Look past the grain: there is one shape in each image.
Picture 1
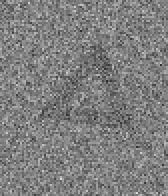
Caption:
dark triangle frame
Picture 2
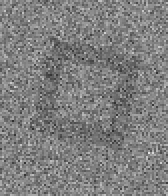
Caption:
dark square frame
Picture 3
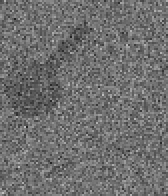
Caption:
dark lollipop
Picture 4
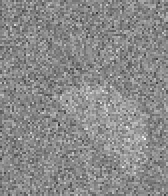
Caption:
light half disc
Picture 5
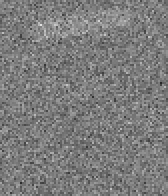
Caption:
light bar
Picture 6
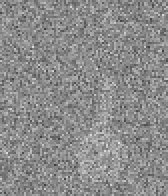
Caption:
light lollipop
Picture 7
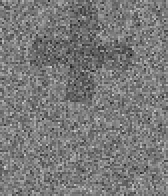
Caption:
dark cross
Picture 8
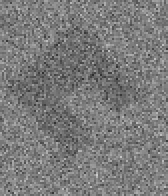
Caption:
dark square with a notch
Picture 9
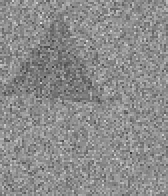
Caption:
dark triangle
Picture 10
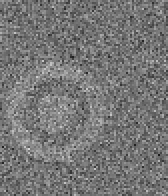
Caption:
light bullseye
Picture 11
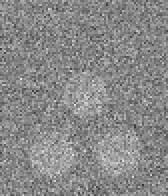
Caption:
light three dots
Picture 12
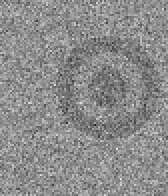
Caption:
dark bullseye
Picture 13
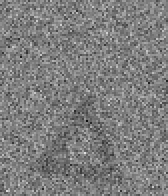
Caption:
dark triangle frame
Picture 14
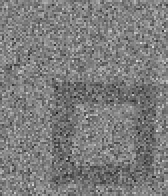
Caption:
dark square frame
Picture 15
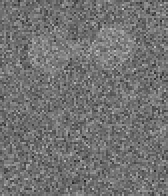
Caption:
light dumbbell
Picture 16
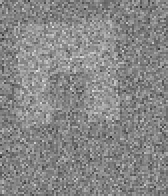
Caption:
light square with a notch
